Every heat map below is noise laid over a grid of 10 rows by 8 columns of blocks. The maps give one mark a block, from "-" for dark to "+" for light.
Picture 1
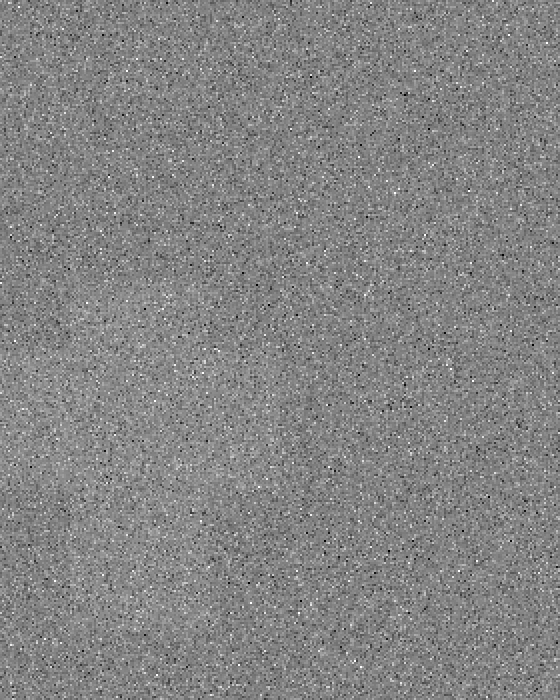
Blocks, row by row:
--------
--------
--------
--------
-++-----
++++----
++++----
-++-----
-++-----
--------
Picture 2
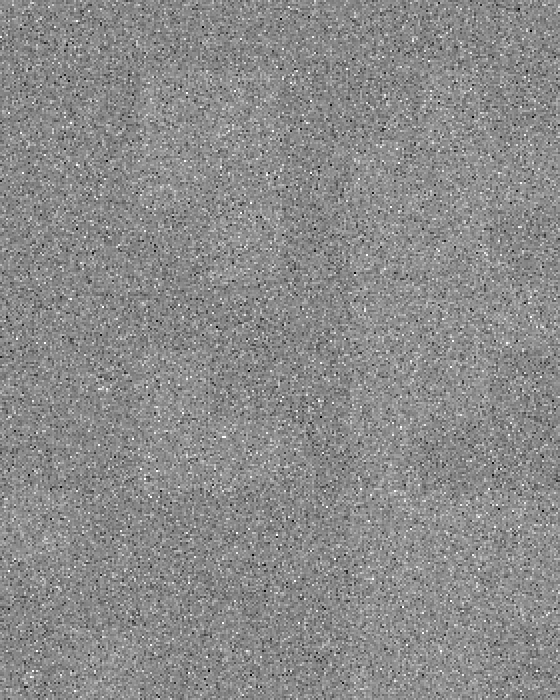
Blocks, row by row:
--------
--++--+-
--++-+++
---+-++-
-----+++
--+--++-
--++-+--
+----+++
-----+++
-+---++-
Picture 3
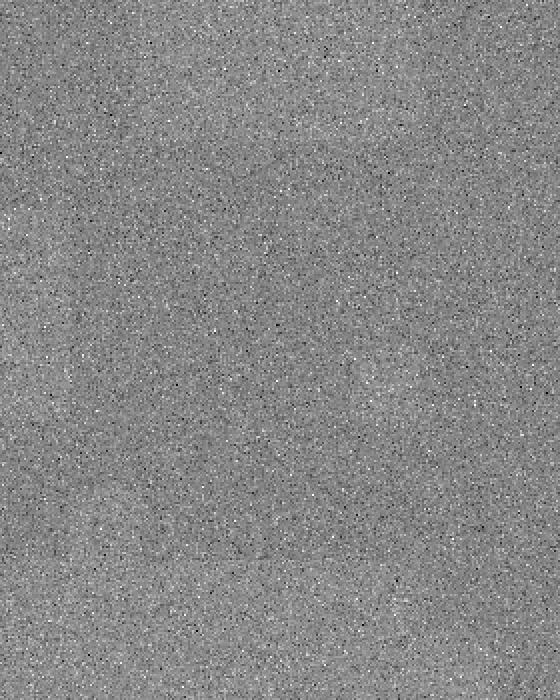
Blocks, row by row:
--++++--
--++++--
--------
+-------
+-------
+----+--
--------
-+------
++++++--
+++++++-
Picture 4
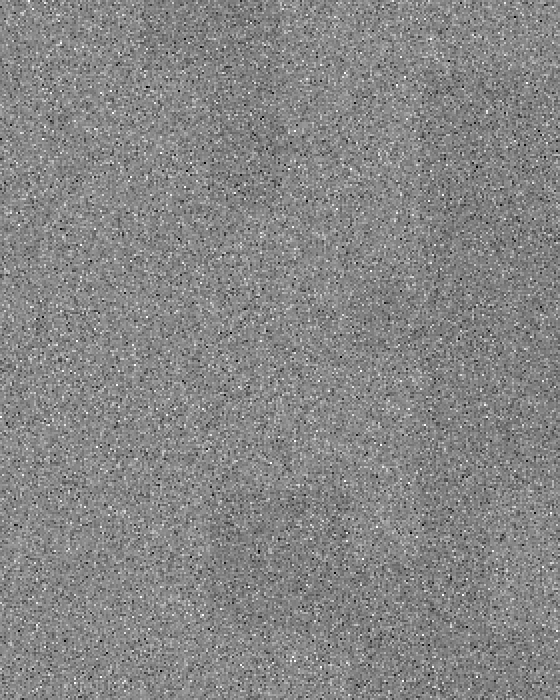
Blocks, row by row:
++--++++
+++-++--
+++-++--
++++++--
+++++---
++++++--
++++++--
+++--+-+
+++----+
+++++---
